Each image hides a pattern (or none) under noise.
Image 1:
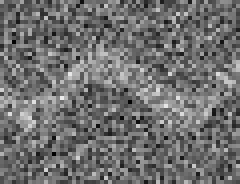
a wavy band
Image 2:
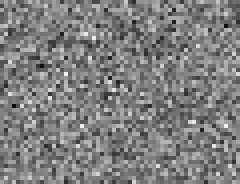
only noise
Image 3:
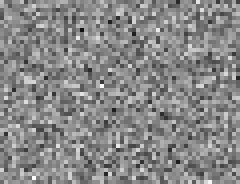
only noise
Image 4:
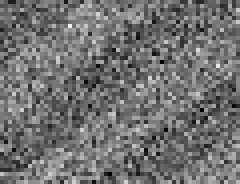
diagonal stripes
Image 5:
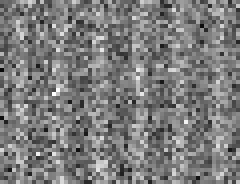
vertical stripes
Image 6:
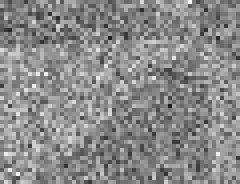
spokes from one point
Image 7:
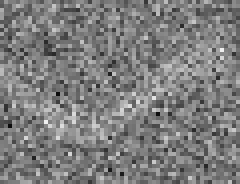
a wavy band
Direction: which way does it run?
left to right
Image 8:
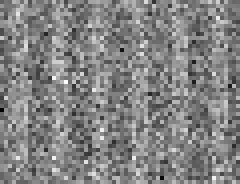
vertical stripes
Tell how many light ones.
6
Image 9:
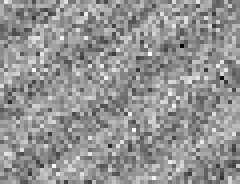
diagonal stripes
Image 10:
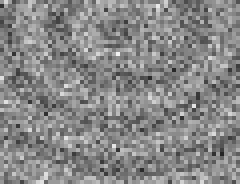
rings round one point
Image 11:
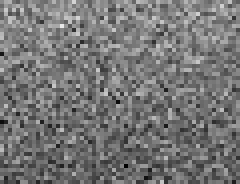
a smooth slope
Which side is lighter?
top
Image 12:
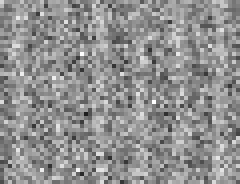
vertical stripes
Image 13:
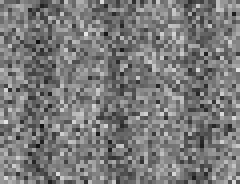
vertical stripes
